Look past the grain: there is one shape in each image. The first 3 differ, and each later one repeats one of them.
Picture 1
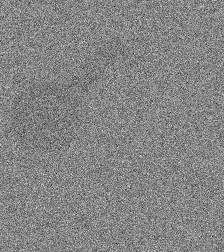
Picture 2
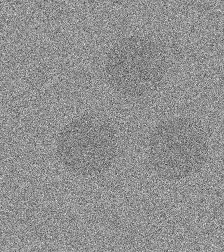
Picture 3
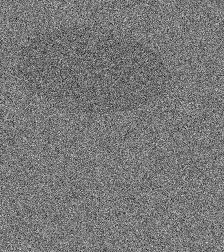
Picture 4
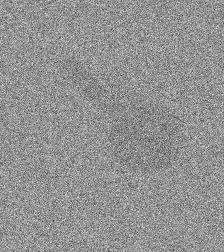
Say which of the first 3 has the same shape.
1
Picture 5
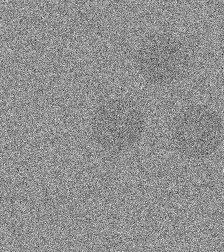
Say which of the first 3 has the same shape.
2
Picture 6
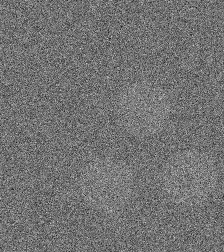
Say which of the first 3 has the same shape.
2
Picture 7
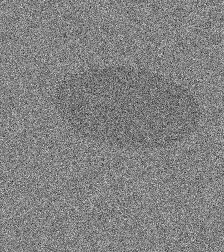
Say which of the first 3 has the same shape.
3
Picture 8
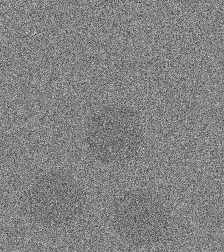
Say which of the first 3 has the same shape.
2
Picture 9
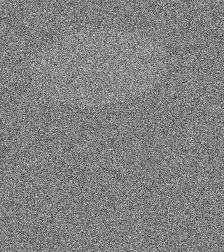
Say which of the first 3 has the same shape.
3
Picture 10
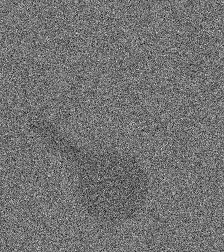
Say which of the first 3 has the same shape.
1
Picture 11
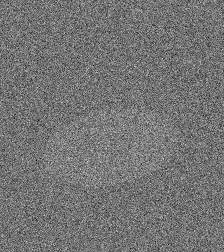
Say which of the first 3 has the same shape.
3
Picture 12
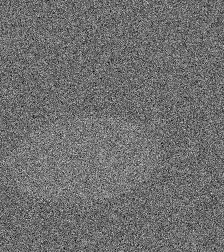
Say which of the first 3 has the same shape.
3
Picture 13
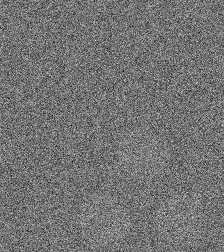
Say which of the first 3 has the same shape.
2
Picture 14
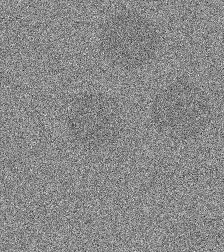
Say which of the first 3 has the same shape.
2
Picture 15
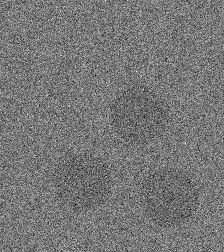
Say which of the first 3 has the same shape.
2
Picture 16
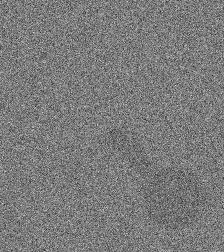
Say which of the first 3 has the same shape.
1
